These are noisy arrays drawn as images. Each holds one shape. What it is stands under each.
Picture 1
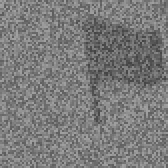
flag
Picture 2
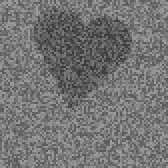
heart
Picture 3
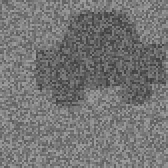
car
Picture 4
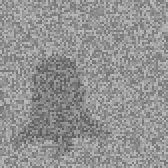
bell
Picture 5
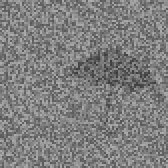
umbrella
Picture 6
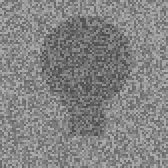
light bulb
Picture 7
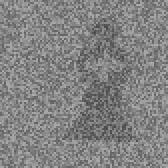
chess bishop
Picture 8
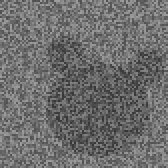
bear's head
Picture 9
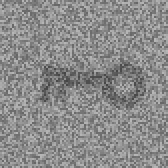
key
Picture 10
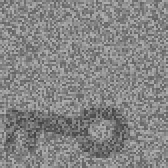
key
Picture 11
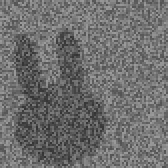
rabbit's head
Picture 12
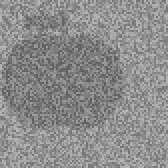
apple
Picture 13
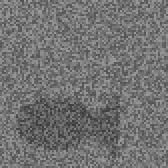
fish
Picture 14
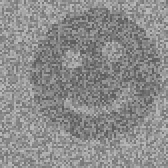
smiling face
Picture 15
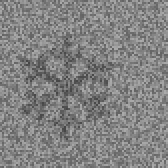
snowflake
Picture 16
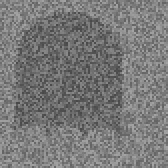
ghost
